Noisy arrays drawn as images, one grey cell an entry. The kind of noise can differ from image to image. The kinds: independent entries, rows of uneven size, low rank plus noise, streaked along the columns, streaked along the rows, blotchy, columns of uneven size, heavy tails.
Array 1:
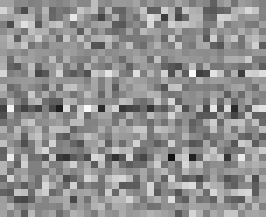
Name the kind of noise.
rows of uneven size
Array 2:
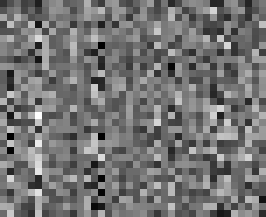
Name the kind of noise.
columns of uneven size
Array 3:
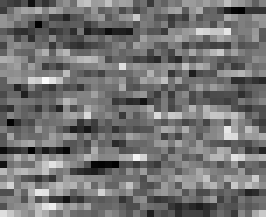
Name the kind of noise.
streaked along the rows
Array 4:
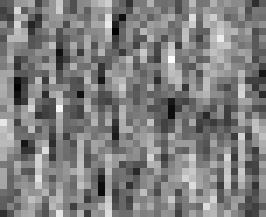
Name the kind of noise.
streaked along the columns
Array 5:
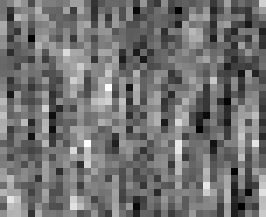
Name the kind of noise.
streaked along the columns
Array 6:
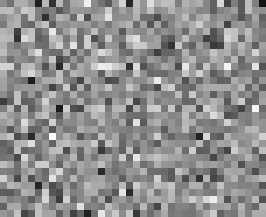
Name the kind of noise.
low rank plus noise
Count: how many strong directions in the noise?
three or four
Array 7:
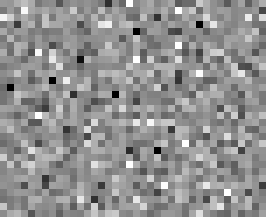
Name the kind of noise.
heavy tails
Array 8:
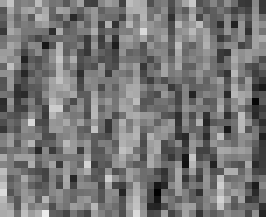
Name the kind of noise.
streaked along the columns
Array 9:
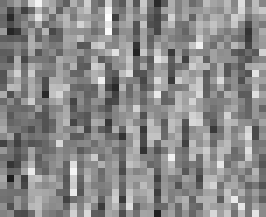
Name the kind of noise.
streaked along the columns
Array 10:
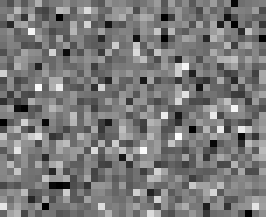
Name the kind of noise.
heavy tails
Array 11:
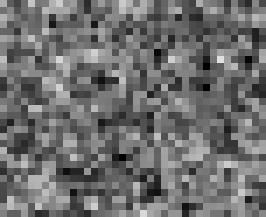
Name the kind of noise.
blotchy
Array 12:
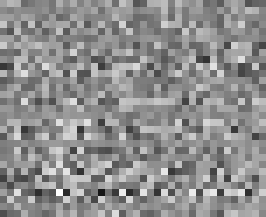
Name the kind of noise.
rows of uneven size
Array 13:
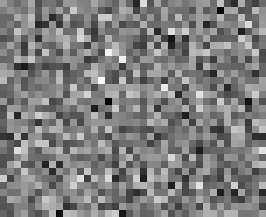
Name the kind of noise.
independent entries
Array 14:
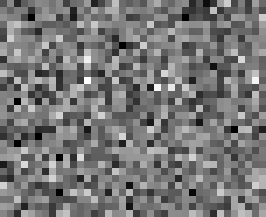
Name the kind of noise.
independent entries
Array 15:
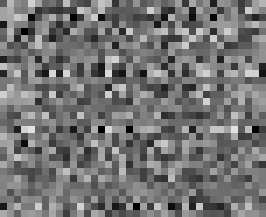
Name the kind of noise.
rows of uneven size
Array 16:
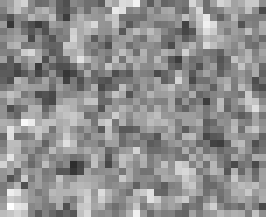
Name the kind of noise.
blotchy
